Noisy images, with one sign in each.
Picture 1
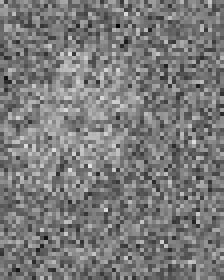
light hash sign
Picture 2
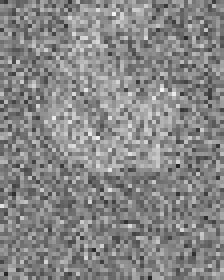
light ampersand
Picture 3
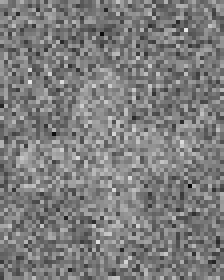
light plus sign
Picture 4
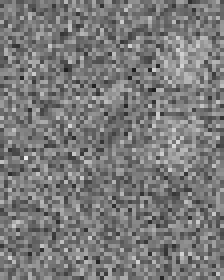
light colon
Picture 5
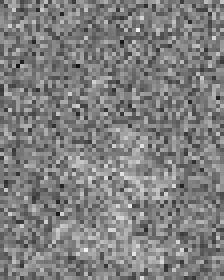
light plus-minus sign
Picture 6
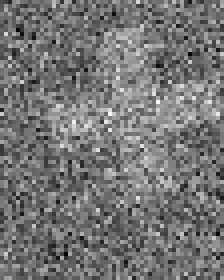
light plus sign
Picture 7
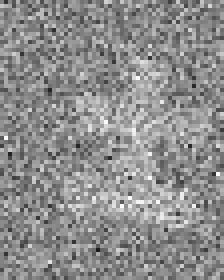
light plus-minus sign
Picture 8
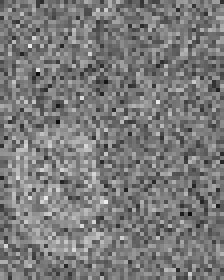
light at sign
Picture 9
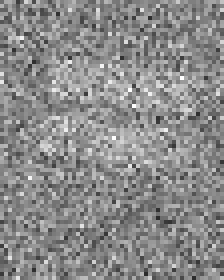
light equals sign
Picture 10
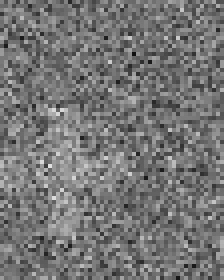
light plus sign
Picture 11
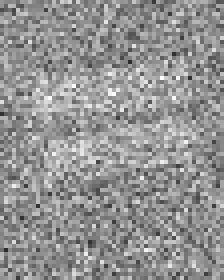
light equals sign
